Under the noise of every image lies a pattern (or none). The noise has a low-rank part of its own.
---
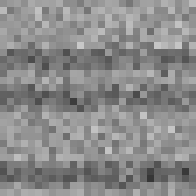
bands of rows
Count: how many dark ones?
3
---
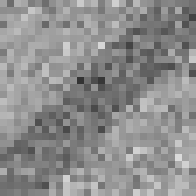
a diagonal band
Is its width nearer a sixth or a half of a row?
a half
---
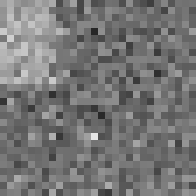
one block
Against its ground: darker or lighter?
lighter
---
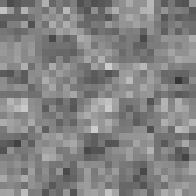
a checkerboard
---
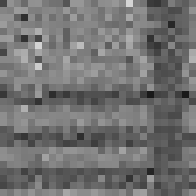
bands of rows crossing bands of columns
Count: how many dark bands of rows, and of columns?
3 and 1
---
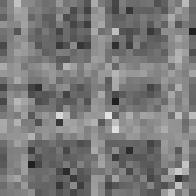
bands of rows crossing bands of columns
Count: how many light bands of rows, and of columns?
2 and 3
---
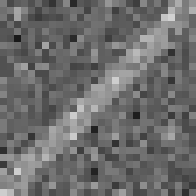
a diagonal band
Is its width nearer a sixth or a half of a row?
a sixth
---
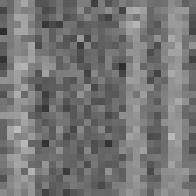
bands of columns
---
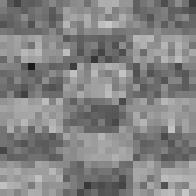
a checkerboard
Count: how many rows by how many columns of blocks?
6 by 3
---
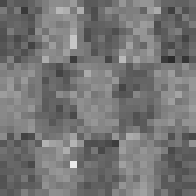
a checkerboard
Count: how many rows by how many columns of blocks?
3 by 5
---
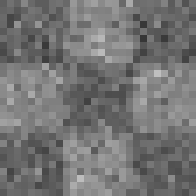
a checkerboard
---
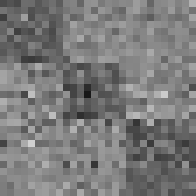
blocks along the diagonal
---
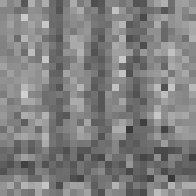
bands of rows crossing bands of columns
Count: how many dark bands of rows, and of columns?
1 and 3
